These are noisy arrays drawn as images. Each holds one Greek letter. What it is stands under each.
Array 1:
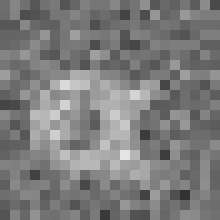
alpha
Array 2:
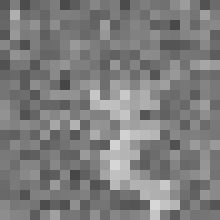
xi
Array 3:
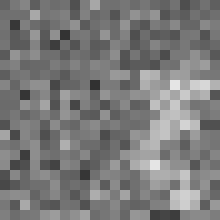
xi
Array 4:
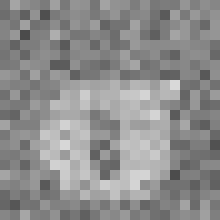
sigma
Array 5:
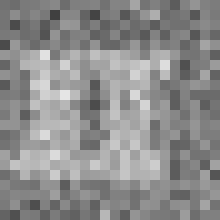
pi
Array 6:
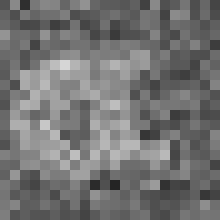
alpha
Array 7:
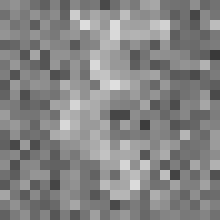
xi
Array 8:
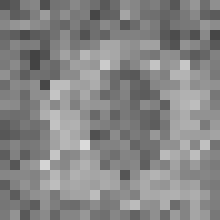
omega
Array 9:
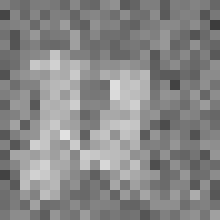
mu
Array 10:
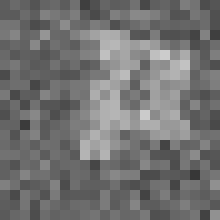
mu
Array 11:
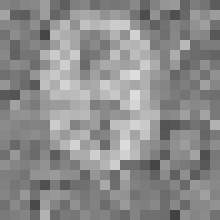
theta
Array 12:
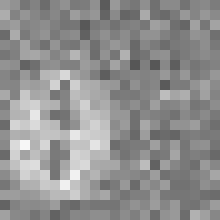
theta
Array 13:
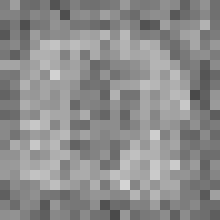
omega
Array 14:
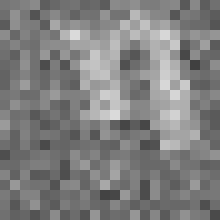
eta
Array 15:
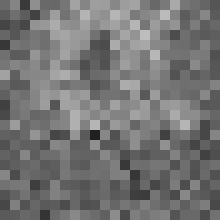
alpha
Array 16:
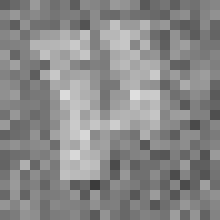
mu
